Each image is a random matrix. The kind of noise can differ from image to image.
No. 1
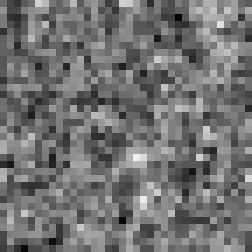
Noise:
blotchy
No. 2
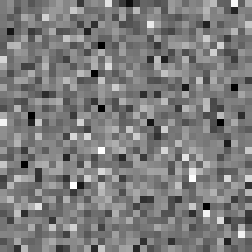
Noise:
heavy tails
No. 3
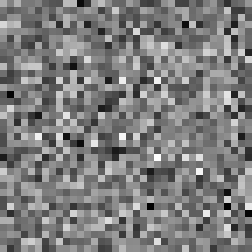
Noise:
low rank plus noise
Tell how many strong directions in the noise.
two
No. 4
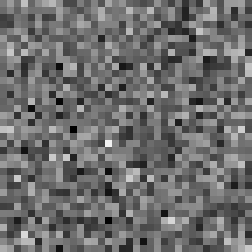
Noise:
low rank plus noise
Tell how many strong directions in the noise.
three or four
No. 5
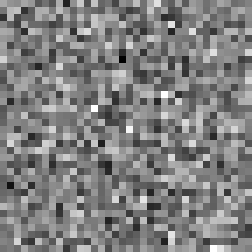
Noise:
independent entries
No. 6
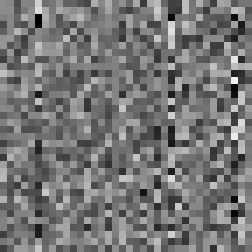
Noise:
columns of uneven size
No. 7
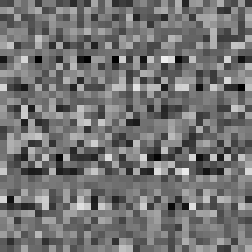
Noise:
rows of uneven size
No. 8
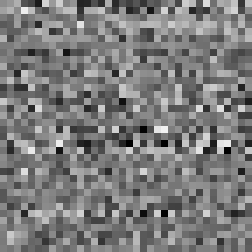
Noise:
rows of uneven size
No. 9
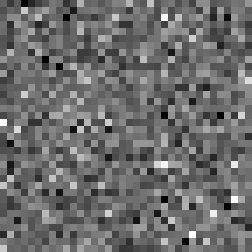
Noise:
heavy tails
